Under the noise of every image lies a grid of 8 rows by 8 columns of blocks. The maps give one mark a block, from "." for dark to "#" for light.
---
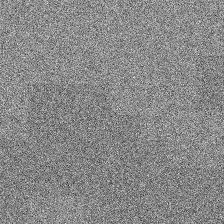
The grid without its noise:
########
########
#######.
#...###.
#....###
......##
........
.##.....
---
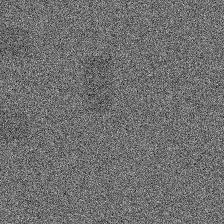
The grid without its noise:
########
.#######
###.####
###.####
.#######
########
########
########
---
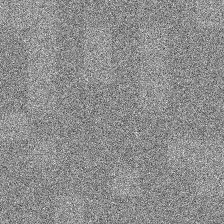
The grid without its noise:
##.....#
.#.#.#..
.#.#.#..
.#...#..
#.......
.#....##
....#..#
..#.....
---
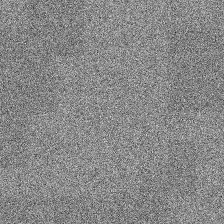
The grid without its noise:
#..#####
...###..
..####..
..####..
.#######
.#####.#
#####..#
......##
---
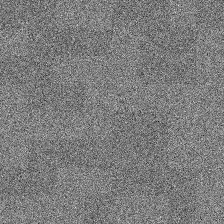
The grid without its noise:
..##..#.
#...#..#
..###..#
#..#####
####..##
#.....##
..##...#
###.##.#
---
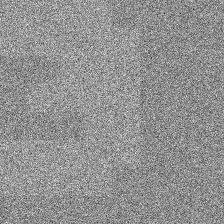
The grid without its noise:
####....
#####...
..###...
.####...
...##...
#####...
####....
........
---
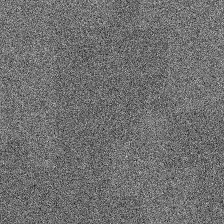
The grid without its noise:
####.###
##....##
##....##
##....##
##...#..
.#..##..
....###.
.....##.
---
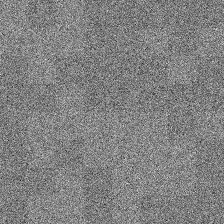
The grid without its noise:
#.#.....
###..#.#
.#....#.
..#.....
.#####.#
.#.####.
..#.###.
.##.#...
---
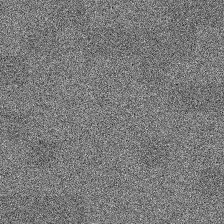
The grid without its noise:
##.###..
#.#....#
.####.##
######..
.#######
#.###.##
#######.
...#####
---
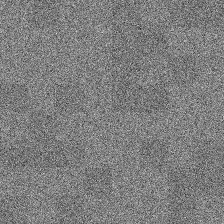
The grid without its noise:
#.##.#..
####..##
####.#.#
.#.#..##
#.######
...##.#.
###.##..
.#.###.#
